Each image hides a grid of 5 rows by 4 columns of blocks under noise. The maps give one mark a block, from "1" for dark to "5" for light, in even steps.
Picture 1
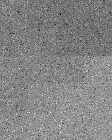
2 1 1 1
2 2 1 1
3 3 3 5
3 4 5 5
4 5 5 5
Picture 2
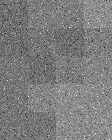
1 3 3 5
1 2 1 3
2 1 3 4
2 4 5 5
2 2 5 5
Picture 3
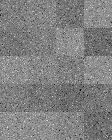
3 4 2 5
2 3 5 1
5 4 3 5
3 2 1 2
5 5 4 1
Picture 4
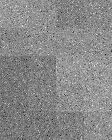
5 4 2 3
3 4 4 4
1 2 5 5
1 2 4 5
1 1 2 4
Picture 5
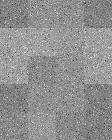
1 3 3 1
5 5 4 5
5 2 3 5
1 3 3 1
2 4 2 1
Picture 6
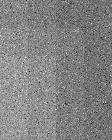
3 2 1 1
4 3 2 1
5 4 2 1
5 4 2 1
5 4 2 1
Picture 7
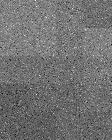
5 5 4 3
5 5 4 5
3 3 3 4
1 2 2 3
1 1 2 2
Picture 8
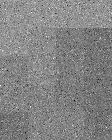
5 5 5 5
5 4 2 1
3 4 2 1
3 3 2 1
1 3 3 1
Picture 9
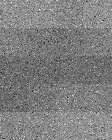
5 5 4 5
3 2 2 3
1 1 1 1
1 2 3 3
4 4 5 5
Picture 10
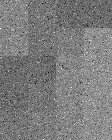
4 2 1 1
4 2 3 5
1 1 4 5
1 2 4 5
2 3 4 5
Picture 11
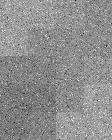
5 5 4 3
5 3 3 3
2 2 3 4
1 1 3 5
1 2 5 5
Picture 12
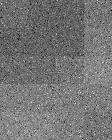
2 1 1 3
1 1 1 4
2 2 3 5
4 4 4 4
5 5 4 3
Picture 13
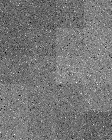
1 1 2 4
1 2 4 5
2 3 5 5
4 3 3 4
4 3 2 1
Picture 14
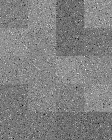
3 5 1 5
5 4 1 2
4 4 5 4
2 4 3 5
2 2 1 1
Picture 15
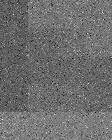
1 4 4 4
1 2 3 4
1 2 2 2
1 3 3 2
5 5 5 5
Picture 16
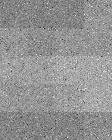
1 1 1 3
3 2 3 3
4 4 5 5
3 3 4 5
1 1 1 2
